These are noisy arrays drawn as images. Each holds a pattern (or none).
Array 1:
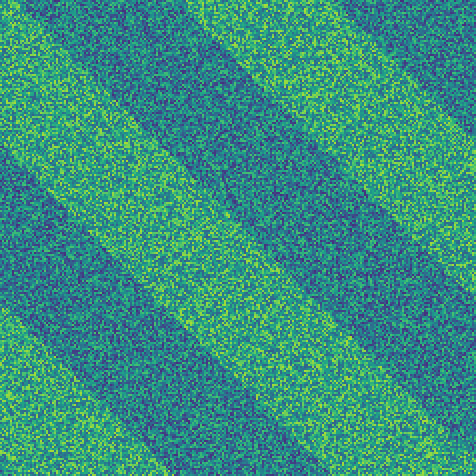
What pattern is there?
diagonal stripes
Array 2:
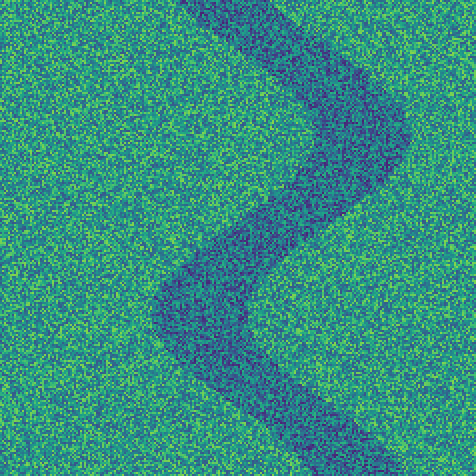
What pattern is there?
a wavy band
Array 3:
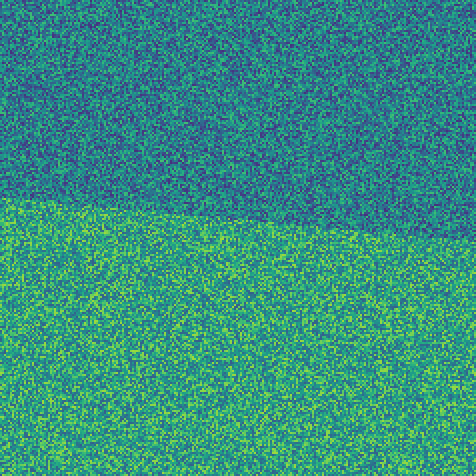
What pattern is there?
a sharp edge
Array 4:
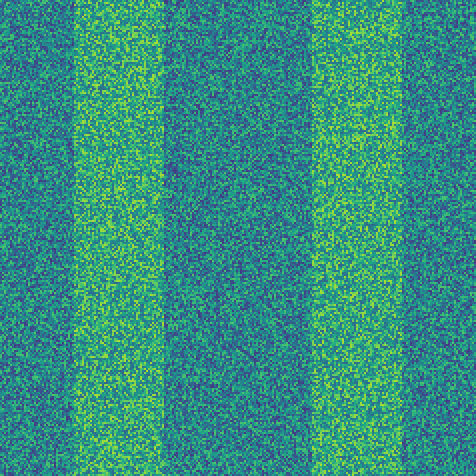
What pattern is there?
vertical stripes
